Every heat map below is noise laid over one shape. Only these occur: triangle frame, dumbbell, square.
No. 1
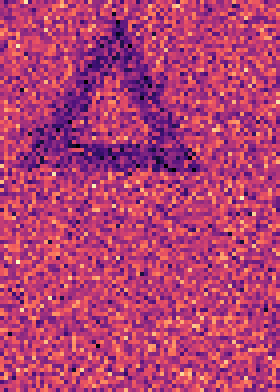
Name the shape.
triangle frame
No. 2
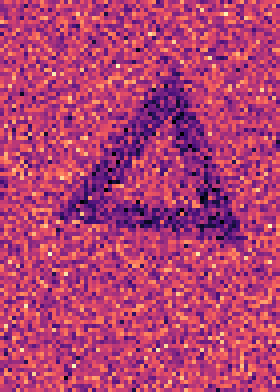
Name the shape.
triangle frame
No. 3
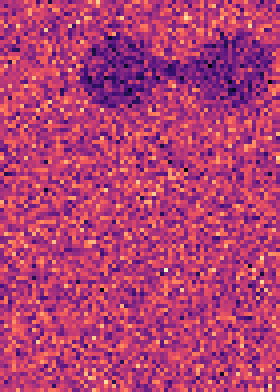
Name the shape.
dumbbell
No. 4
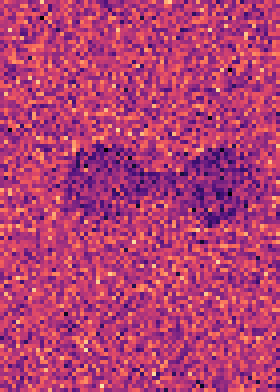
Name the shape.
dumbbell
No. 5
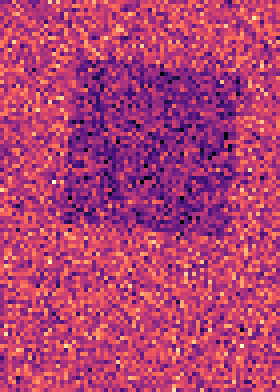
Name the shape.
square
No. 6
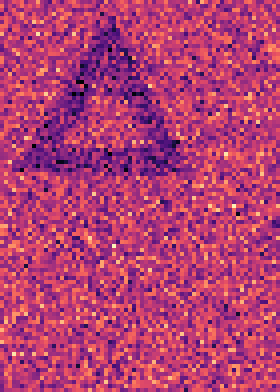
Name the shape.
triangle frame
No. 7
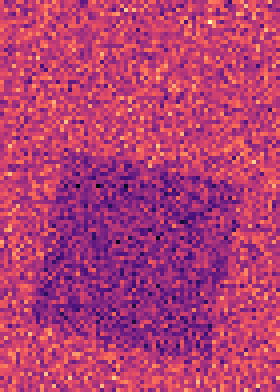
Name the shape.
square
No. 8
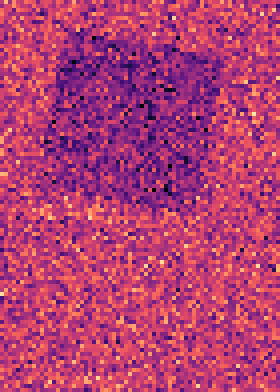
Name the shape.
square
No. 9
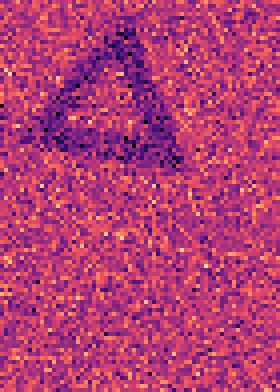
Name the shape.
triangle frame
